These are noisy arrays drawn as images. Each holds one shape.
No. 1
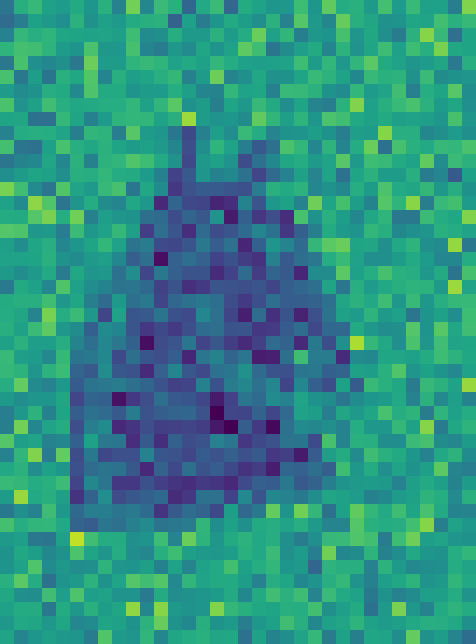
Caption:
dark chess knight
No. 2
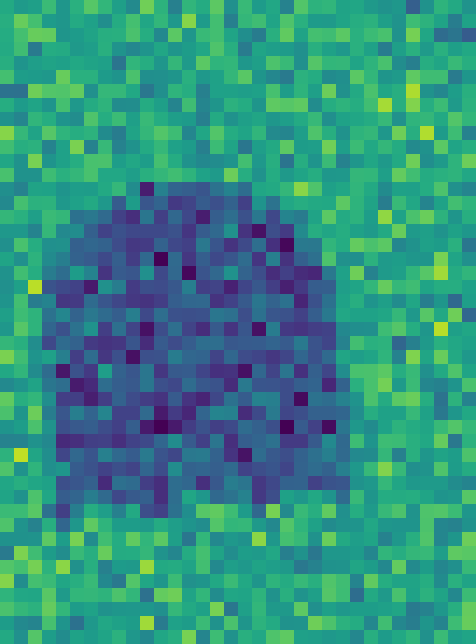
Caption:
dark ghost
